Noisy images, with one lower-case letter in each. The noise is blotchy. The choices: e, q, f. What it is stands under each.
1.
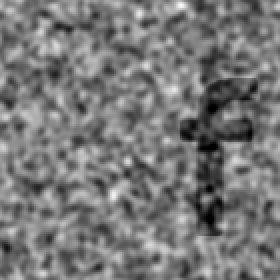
f
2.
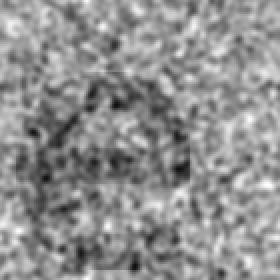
e
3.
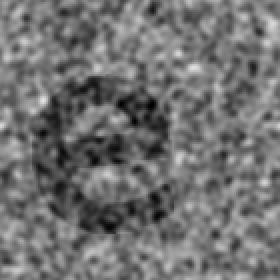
e
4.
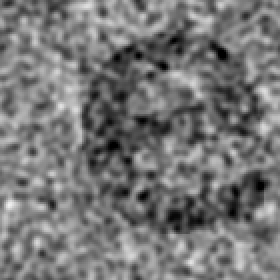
e
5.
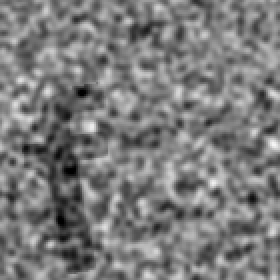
f
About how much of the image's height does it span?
two thirds
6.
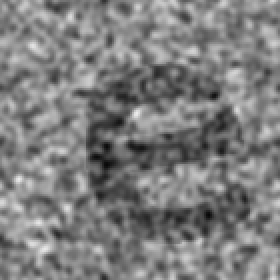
e
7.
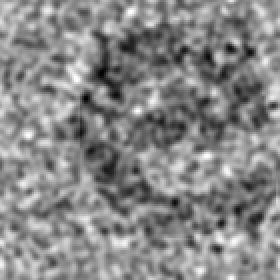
e
